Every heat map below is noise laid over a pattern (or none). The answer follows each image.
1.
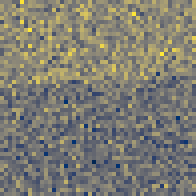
a sharp edge
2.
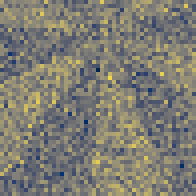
spokes from one point
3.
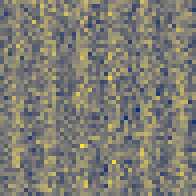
vertical stripes
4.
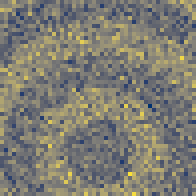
rings round one point
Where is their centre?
bottom middle
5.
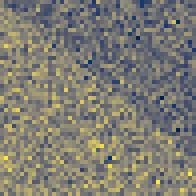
a sharp edge
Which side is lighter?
bottom left
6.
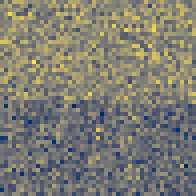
a sharp edge
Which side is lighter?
top
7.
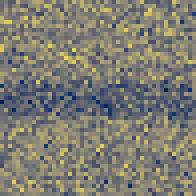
one horizontal stripe
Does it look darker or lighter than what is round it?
darker
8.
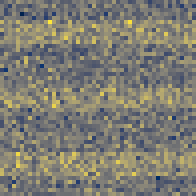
horizontal stripes
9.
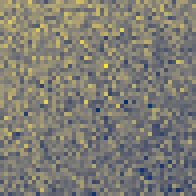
a smooth slope
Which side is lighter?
top left
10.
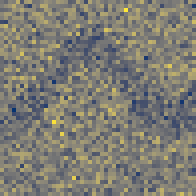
a wavy band
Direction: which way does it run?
left to right
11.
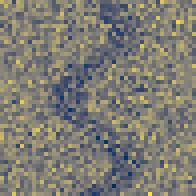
a wavy band
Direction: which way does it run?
top to bottom
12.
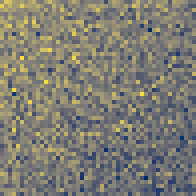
a smooth slope
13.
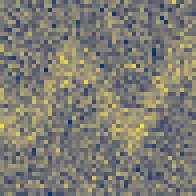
a wavy band
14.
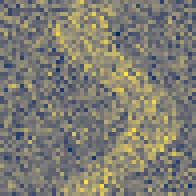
a wavy band
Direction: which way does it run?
top to bottom
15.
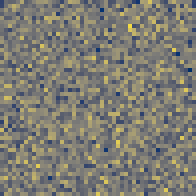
only noise
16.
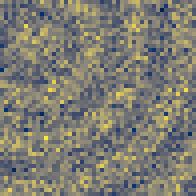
rings round one point
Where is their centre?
top left
